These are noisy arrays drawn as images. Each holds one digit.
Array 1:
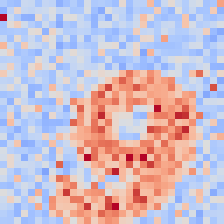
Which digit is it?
9
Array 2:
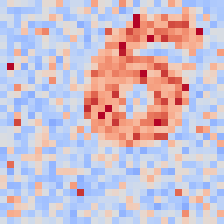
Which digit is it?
6
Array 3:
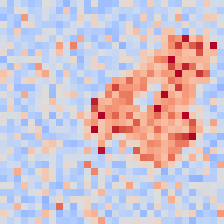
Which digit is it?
4
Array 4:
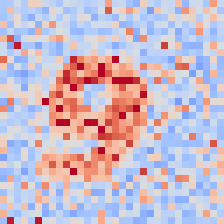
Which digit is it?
9
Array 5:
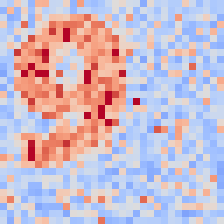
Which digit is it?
9
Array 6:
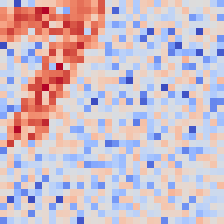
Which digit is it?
7
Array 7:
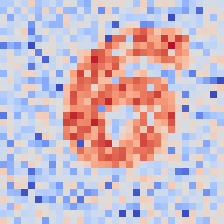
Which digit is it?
6
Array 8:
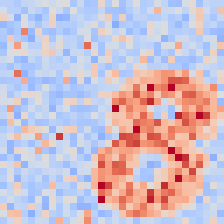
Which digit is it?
8
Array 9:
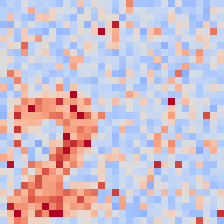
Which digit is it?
2
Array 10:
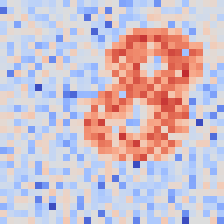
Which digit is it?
8
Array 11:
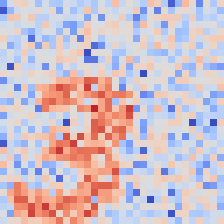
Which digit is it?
3
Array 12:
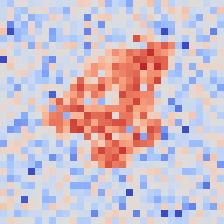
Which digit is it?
4
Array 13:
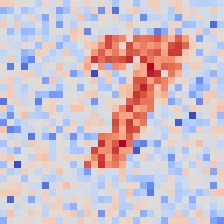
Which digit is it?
7
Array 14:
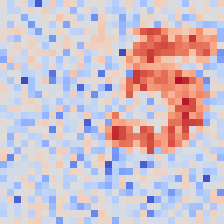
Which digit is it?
5
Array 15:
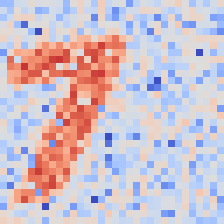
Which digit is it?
7
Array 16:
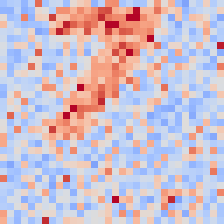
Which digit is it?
7
